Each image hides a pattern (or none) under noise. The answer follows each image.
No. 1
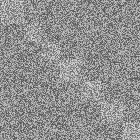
blocks along the diagonal
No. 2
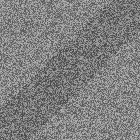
a diagonal band
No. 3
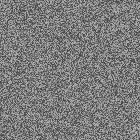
only noise
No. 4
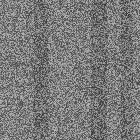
bands of columns
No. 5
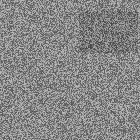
one block
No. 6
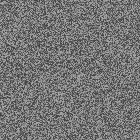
only noise
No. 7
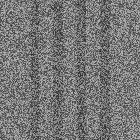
bands of columns
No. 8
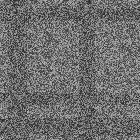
bands of rows crossing bands of columns
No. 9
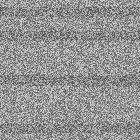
bands of rows
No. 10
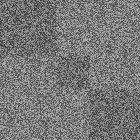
blocks along the diagonal
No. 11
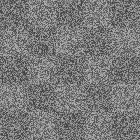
a checkerboard
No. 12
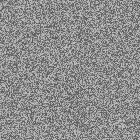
only noise
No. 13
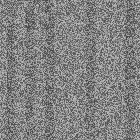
bands of columns
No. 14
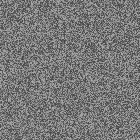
only noise
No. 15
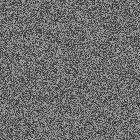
only noise
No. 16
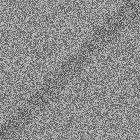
a diagonal band
